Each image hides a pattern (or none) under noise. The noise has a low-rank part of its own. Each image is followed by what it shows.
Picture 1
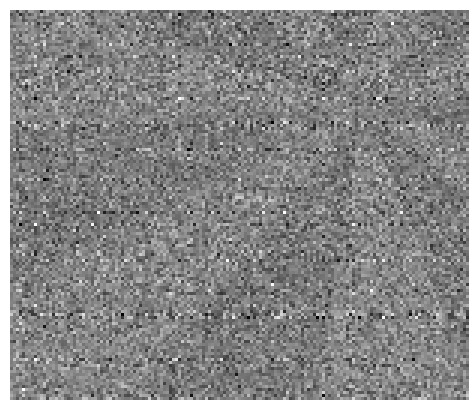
spokes from one point
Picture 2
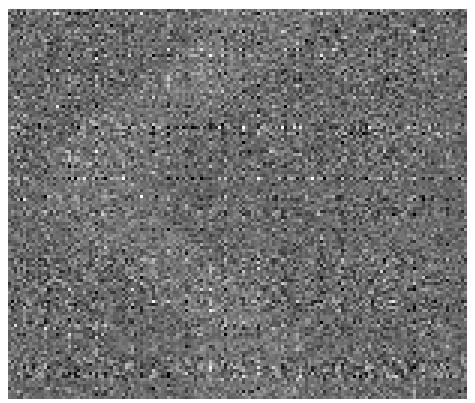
a wavy band
